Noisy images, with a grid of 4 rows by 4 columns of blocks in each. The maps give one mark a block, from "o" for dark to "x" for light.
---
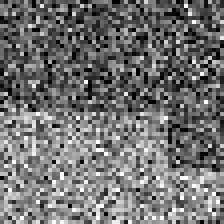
oooo
oooo
xxxo
xxxx
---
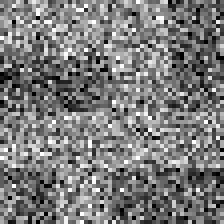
xxxo
ooxo
xxxx
oxoo
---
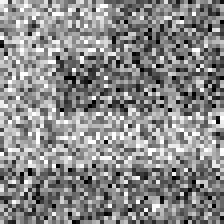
xxoo
xooo
xxxx
oooo
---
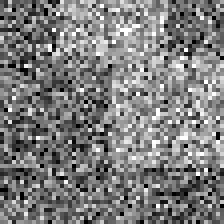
oxxo
ooxx
ooxx
oooo
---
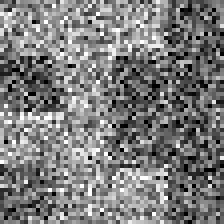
xxxo
oxoo
xxoo
oxxo
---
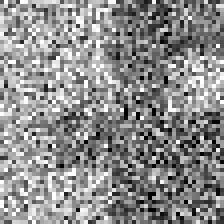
xxoo
xxox
xooo
xxoo
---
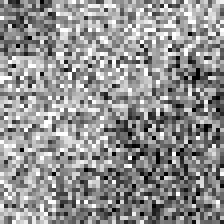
oxxx
xxxo
xxoo
xooo
